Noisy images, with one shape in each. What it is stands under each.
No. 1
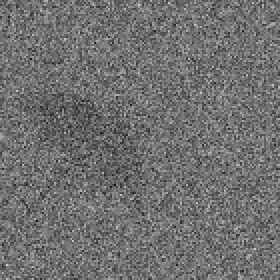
umbrella
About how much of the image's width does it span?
half
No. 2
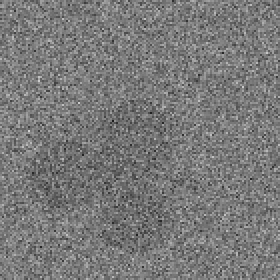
club
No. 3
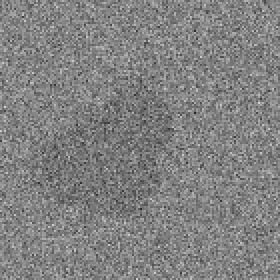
cloud
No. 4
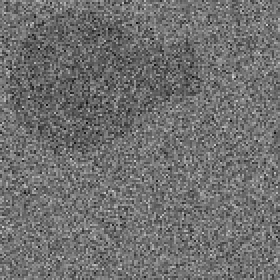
light bulb
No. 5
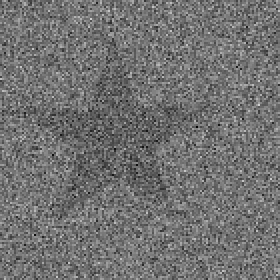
star
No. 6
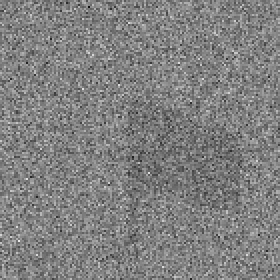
flag
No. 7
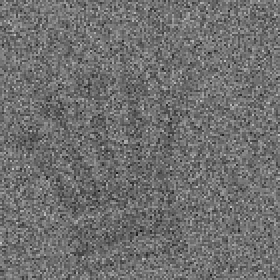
chess queen
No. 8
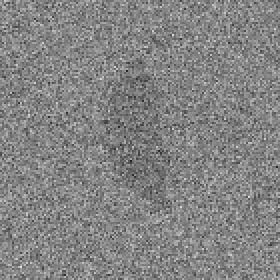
umbrella
